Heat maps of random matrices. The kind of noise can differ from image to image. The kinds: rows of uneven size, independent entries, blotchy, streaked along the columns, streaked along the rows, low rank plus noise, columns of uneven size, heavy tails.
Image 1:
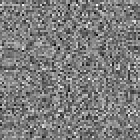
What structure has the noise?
low rank plus noise
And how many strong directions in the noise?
five to eight
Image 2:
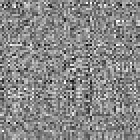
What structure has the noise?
low rank plus noise
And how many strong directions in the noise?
five to eight
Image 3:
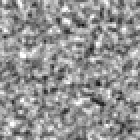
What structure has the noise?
blotchy
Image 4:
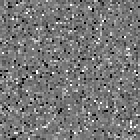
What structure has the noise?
heavy tails
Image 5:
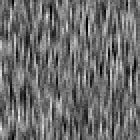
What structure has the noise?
streaked along the columns
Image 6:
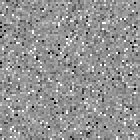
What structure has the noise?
heavy tails
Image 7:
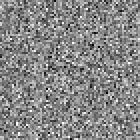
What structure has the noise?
independent entries
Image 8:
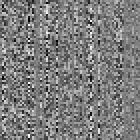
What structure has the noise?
columns of uneven size
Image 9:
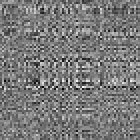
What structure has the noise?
low rank plus noise
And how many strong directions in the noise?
two
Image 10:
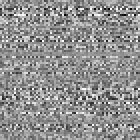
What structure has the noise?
rows of uneven size
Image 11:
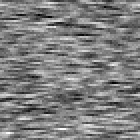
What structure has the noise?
streaked along the rows
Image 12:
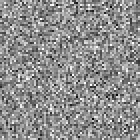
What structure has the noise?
independent entries
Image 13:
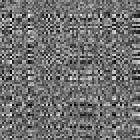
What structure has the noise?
low rank plus noise
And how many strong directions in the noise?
one
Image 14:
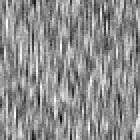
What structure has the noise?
streaked along the columns
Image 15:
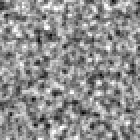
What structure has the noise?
blotchy
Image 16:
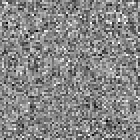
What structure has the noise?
low rank plus noise
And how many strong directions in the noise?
five to eight
